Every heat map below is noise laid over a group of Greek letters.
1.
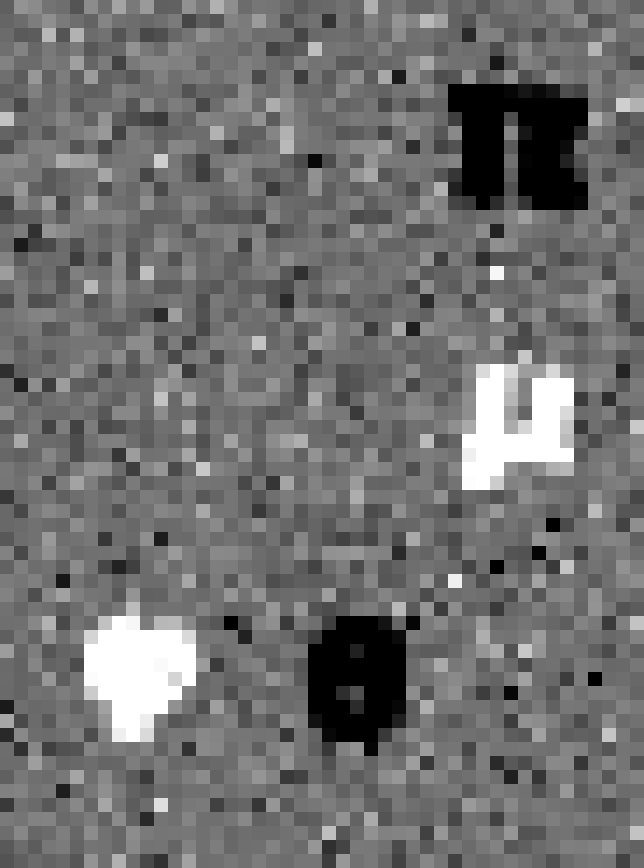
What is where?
top right: dark pi; middle right: light mu; bottom left: light phi; bottom middle: dark theta
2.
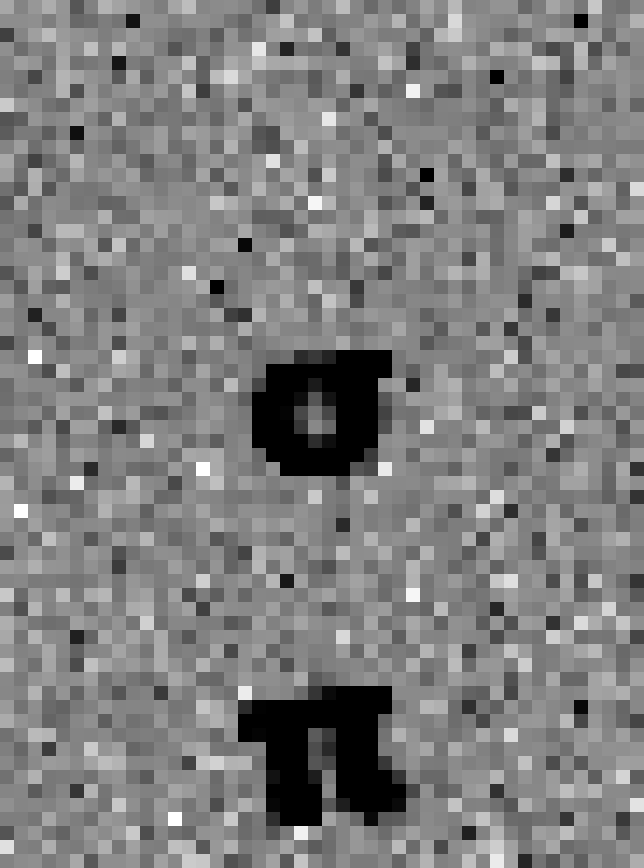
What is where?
centre: dark sigma; bottom middle: dark pi
